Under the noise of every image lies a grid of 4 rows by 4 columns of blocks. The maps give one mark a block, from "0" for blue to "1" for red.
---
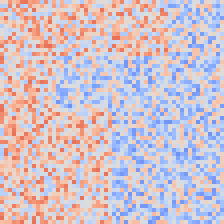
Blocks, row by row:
1 1 1 0
1 0 0 0
1 1 0 0
1 1 0 0
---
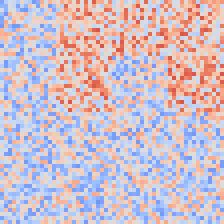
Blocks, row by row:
0 1 1 1
0 1 0 1
0 0 0 0
0 0 0 0
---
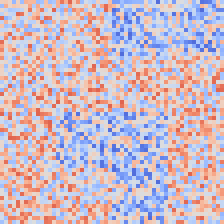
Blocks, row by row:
1 1 0 0
1 1 1 1
1 0 0 1
1 1 0 1
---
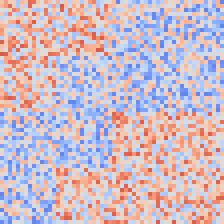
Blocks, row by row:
1 1 0 0
1 0 0 0
0 0 1 1
0 1 1 1
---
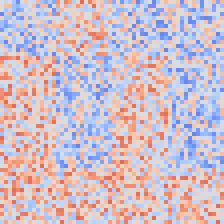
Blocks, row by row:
0 1 0 0
1 0 1 0
1 0 1 0
1 1 1 1
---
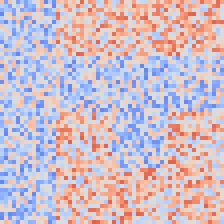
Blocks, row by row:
0 1 1 1
0 0 0 0
0 1 0 1
0 1 1 1
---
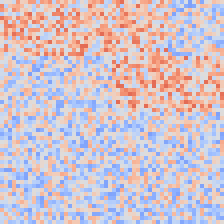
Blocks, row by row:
1 1 1 0
0 0 1 1
0 0 0 0
0 0 0 0
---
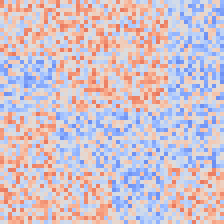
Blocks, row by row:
1 1 1 0
0 1 1 0
1 0 0 0
1 1 0 1
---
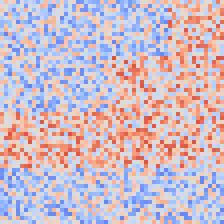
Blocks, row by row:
0 0 0 1
0 0 1 1
1 1 1 1
0 0 0 0
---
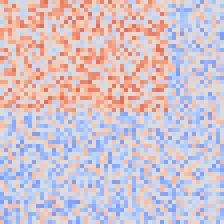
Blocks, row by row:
1 1 1 0
1 1 1 0
0 0 0 0
0 0 0 0
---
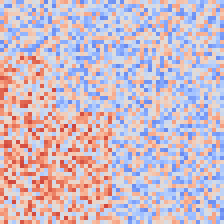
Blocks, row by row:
0 0 0 0
1 0 0 0
1 1 0 0
1 1 0 0
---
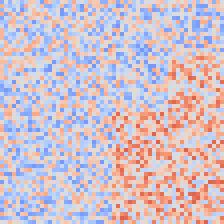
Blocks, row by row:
0 0 0 0
0 0 0 1
0 0 1 1
0 0 1 1
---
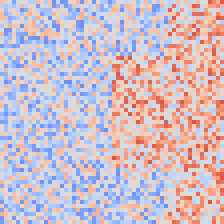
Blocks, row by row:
0 0 0 1
0 0 1 1
0 0 1 1
0 0 0 1
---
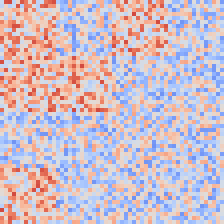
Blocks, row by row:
1 0 1 0
1 1 0 0
0 0 0 0
1 0 0 0
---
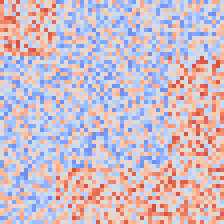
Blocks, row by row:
1 0 0 0
0 0 0 1
0 0 0 1
0 1 1 1
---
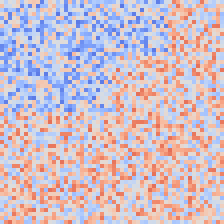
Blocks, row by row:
0 0 0 1
0 0 1 1
1 1 1 1
1 1 1 1
